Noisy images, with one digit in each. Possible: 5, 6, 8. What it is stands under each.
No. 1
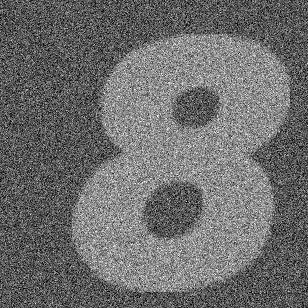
light 8
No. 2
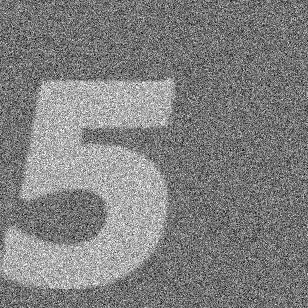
light 5
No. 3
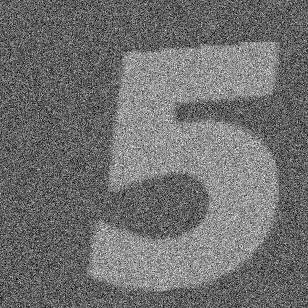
light 5
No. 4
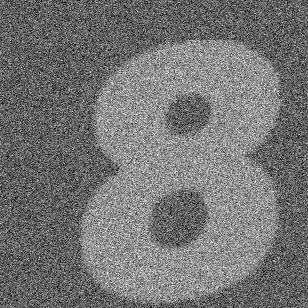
light 8
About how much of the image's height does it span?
nearly all
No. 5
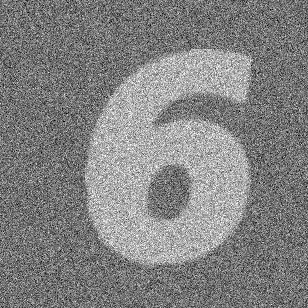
light 6
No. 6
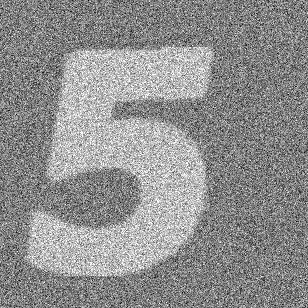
light 5
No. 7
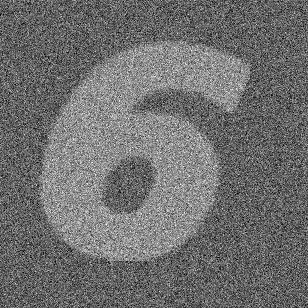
light 6
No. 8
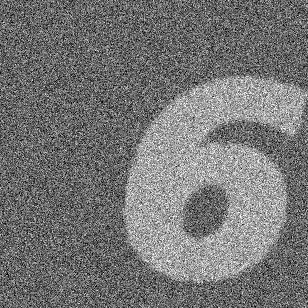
light 6
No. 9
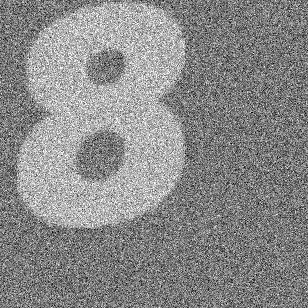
light 8
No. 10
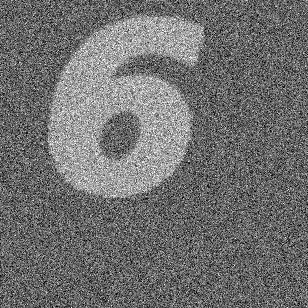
light 6
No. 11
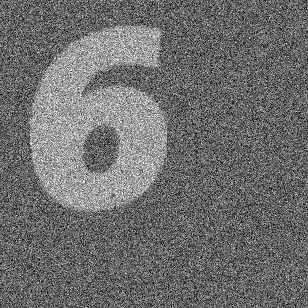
light 6
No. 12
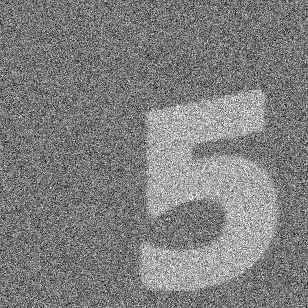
light 5
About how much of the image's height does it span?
two thirds
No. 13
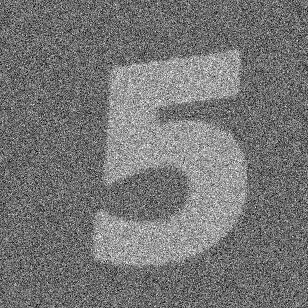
light 5
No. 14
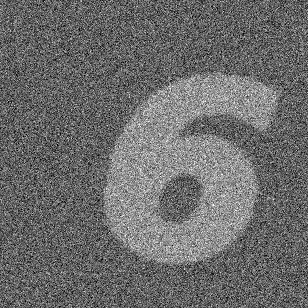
light 6
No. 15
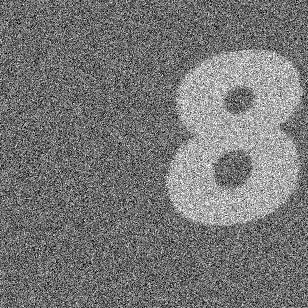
light 8
